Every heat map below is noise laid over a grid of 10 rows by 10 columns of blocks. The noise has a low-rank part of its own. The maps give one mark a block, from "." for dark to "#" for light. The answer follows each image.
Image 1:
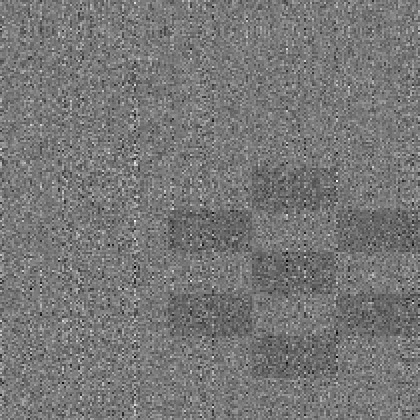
##########
##########
##########
##########
######..##
####..##..
######..##
####..##..
######..##
##########
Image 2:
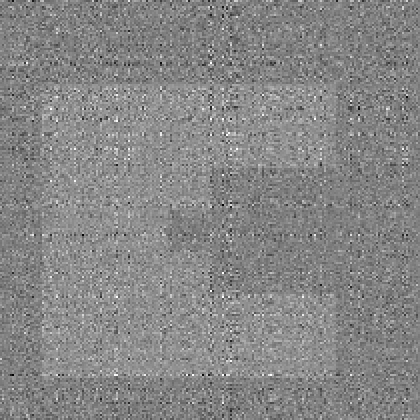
..........
..........
.#######..
.#######..
.####.....
.###......
.####.....
.#######..
.#######..
..........
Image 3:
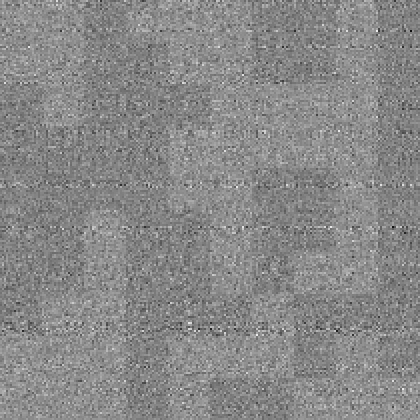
##.###..#.
##..##..#.
.#...####.
....#####.
....##..#.
..#..#..#.
..#..#.##.
.##...#...
###.###.#.
###.#..###
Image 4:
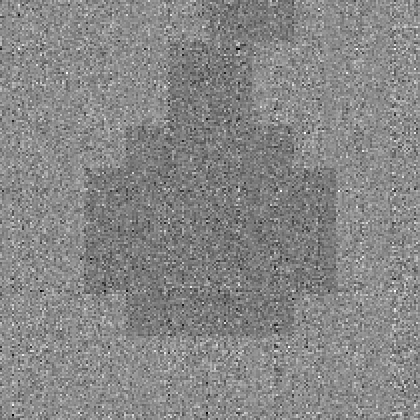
#####..###
####..####
####..####
###....###
##......##
##......##
##......##
###....###
##########
##########
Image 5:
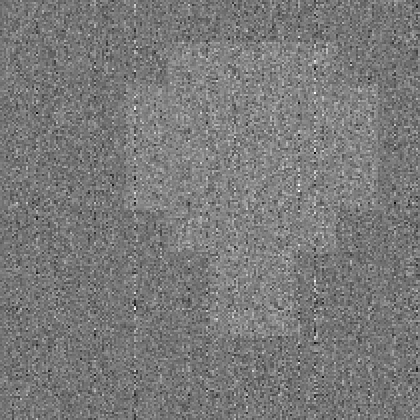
..........
....####..
...######.
...######.
...######.
....####..
.....##...
.....##...
..........
..........
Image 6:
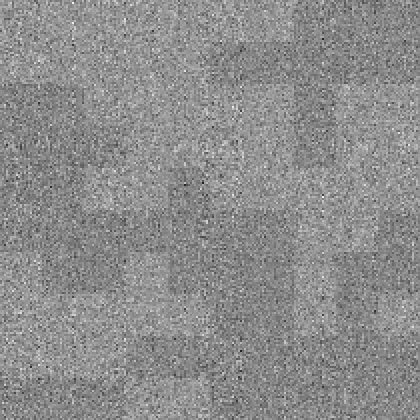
#######...
#####.....
..#####.##
...####.##
..##.#####
.......##.
#..#...#..
#####..#.#
###.......
...##.....
